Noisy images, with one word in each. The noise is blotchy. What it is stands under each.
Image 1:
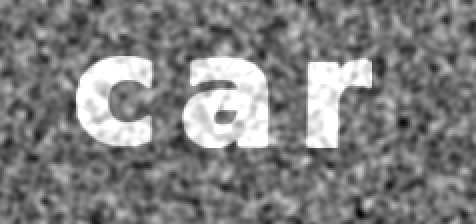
car
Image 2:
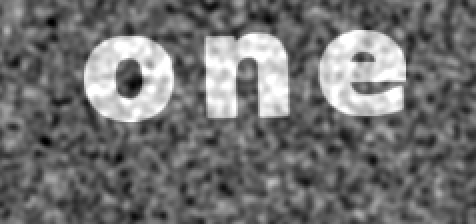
one
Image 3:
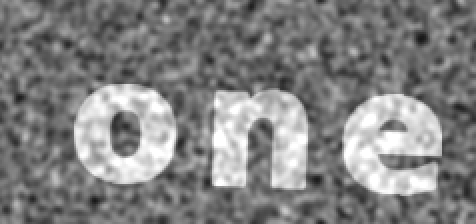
one
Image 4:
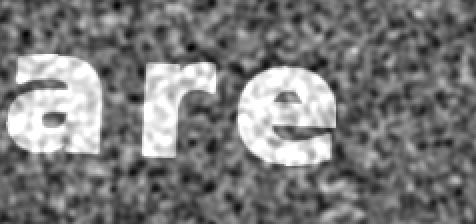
are
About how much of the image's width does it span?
two thirds
